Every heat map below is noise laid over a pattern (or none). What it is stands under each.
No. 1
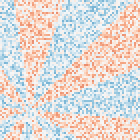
spokes from one point
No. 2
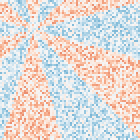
spokes from one point
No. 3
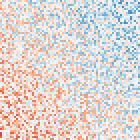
a smooth slope
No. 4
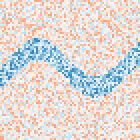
a wavy band
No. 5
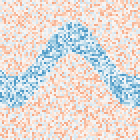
a wavy band
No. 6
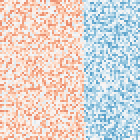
a sharp edge
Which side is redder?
left
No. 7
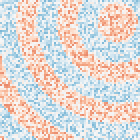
rings round one point
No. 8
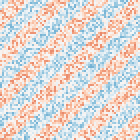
diagonal stripes
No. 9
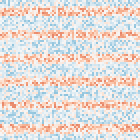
horizontal stripes
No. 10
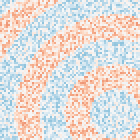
rings round one point
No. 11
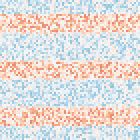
horizontal stripes
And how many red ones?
3
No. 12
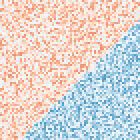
a sharp edge
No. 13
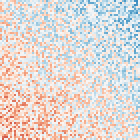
a smooth slope
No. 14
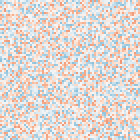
only noise
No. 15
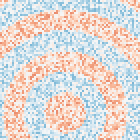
rings round one point
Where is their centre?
bottom middle
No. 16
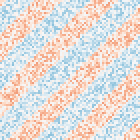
diagonal stripes
